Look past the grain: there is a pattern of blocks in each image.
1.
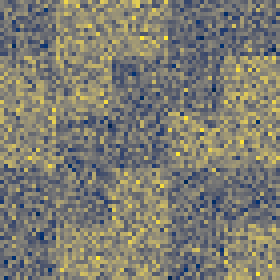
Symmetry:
mirrored about the diagonal from the top left
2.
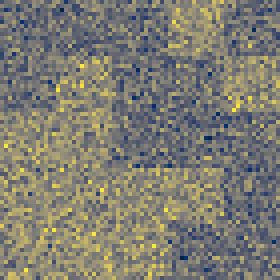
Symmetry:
mirrored about the diagonal from the bottom left
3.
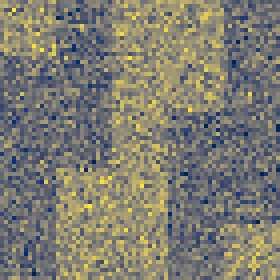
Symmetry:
the same after a half turn
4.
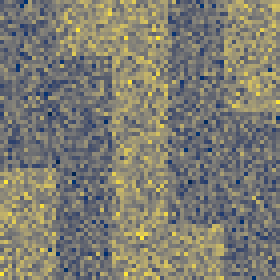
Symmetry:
the same after a half turn
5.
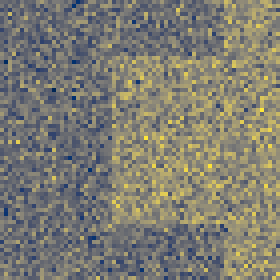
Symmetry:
top and bottom mirror each other
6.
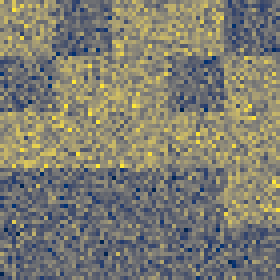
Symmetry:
no symmetry
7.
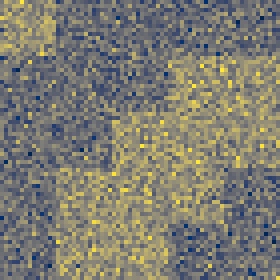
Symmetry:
mirrored about the diagonal from the top left
